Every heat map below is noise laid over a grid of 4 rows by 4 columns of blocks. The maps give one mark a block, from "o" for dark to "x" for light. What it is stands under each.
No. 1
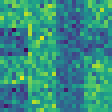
x x o x
o x o o
x x o x
o x o x
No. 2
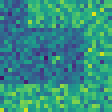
o x x x
o o o x
o o o x
x x x x
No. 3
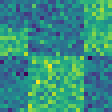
o o o x
x o o x
o x x o
o x x o
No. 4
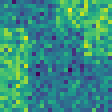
o o x x
x o o x
x o o o
x o o o
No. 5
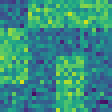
o x x x
x o o o
x o x o
o o x o
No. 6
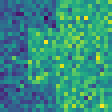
o o x x
o x x x
o x x x
o o x x
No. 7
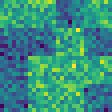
x x o x
o o x o
o x x x
o x x o
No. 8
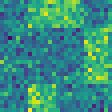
o x x o
o o o x
o o o x
o x o o
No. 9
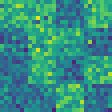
x x o x
o x x o
o x o x
o o x o
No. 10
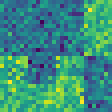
o o o x
o o o x
x o x o
x x x o
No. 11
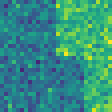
o o x x
o o x x
o o o x
o o o x
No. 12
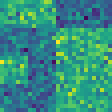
x x o o
o o x x
x o x x
o o x x
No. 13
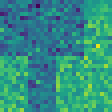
o o o x
o o o x
x o x x
x o x x
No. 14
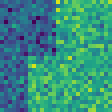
o o x x
o o x x
o x x x
o x x x
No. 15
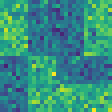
x o o x
x o o x
o x o o
o x x x
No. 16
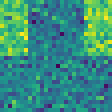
x o o x
x o o x
o o o o
o o o o
